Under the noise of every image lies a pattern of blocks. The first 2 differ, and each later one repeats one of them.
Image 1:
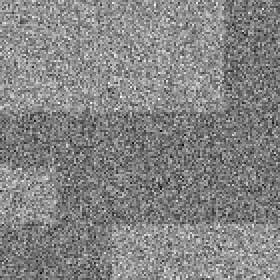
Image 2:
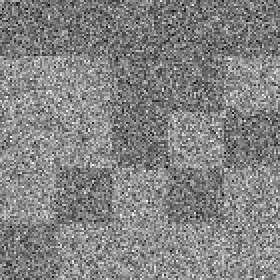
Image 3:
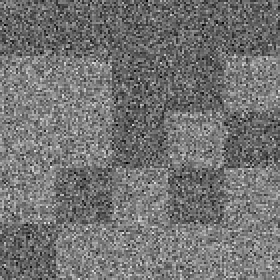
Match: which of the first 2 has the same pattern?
2
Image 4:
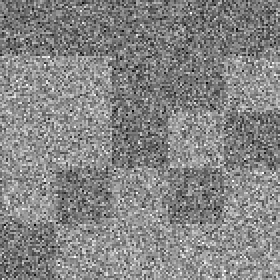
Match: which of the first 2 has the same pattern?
2
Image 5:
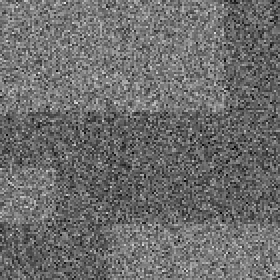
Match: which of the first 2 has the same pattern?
1
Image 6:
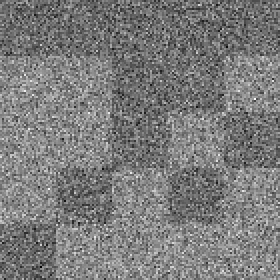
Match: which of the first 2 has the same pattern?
2
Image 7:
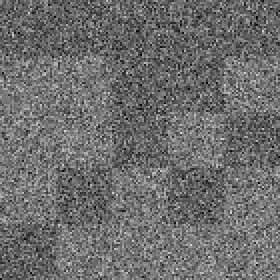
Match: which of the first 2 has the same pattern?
2
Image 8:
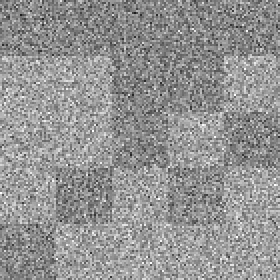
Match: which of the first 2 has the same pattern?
2
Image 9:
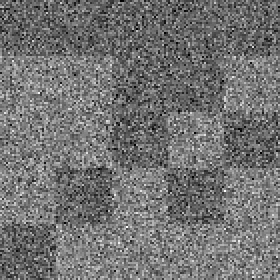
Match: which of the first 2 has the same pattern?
2
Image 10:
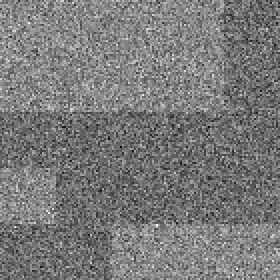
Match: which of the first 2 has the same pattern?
1
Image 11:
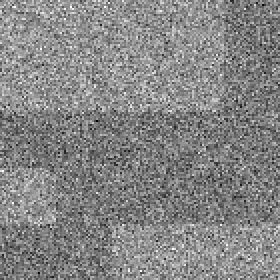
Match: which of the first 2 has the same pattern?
1
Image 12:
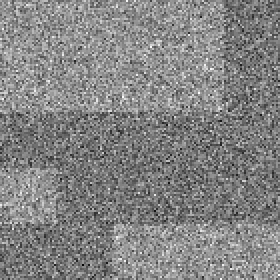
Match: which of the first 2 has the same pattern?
1
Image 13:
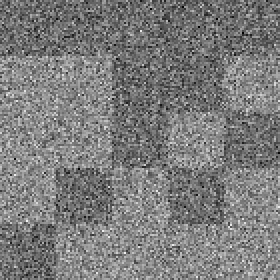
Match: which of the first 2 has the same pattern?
2
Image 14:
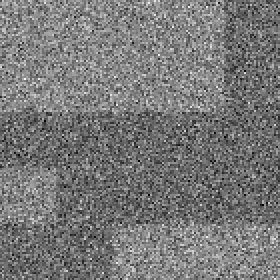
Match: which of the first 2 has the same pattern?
1
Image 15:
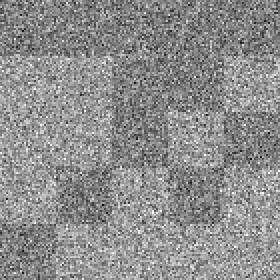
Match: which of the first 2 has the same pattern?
2
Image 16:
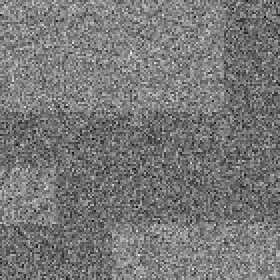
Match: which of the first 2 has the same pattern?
1
